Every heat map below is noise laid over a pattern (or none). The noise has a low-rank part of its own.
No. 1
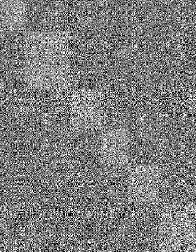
blocks along the diagonal
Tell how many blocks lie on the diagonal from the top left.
6
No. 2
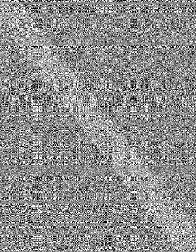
a diagonal band
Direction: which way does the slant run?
top left to bottom right
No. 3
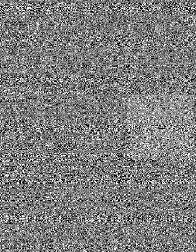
one block
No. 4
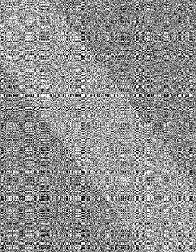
a diagonal band
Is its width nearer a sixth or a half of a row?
a half
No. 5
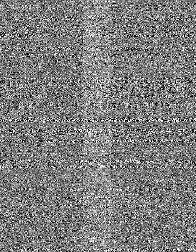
one band of columns
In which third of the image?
middle
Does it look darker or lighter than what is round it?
lighter
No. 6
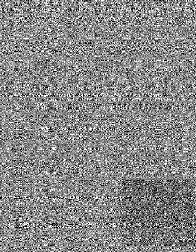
one block
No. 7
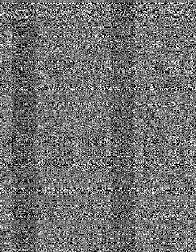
bands of columns
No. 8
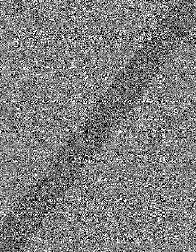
a diagonal band
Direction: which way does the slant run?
bottom left to top right
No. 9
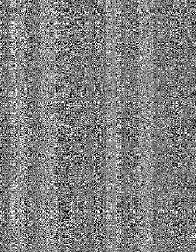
bands of columns
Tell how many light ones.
4
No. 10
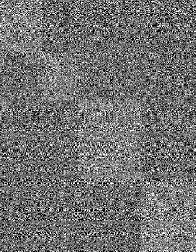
blocks along the diagonal
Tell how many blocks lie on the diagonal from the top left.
4
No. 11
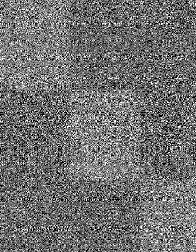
blocks along the diagonal
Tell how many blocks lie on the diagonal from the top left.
3
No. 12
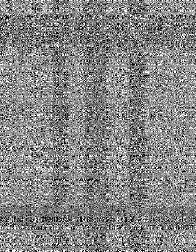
bands of rows crossing bands of columns
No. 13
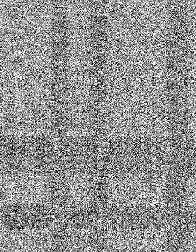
bands of rows crossing bands of columns
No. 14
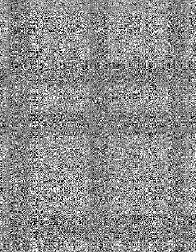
bands of rows crossing bands of columns
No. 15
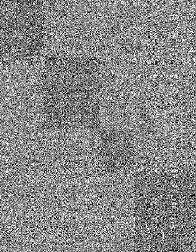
blocks along the diagonal
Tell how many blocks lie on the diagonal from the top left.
4
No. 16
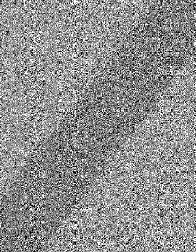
a diagonal band
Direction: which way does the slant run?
bottom left to top right
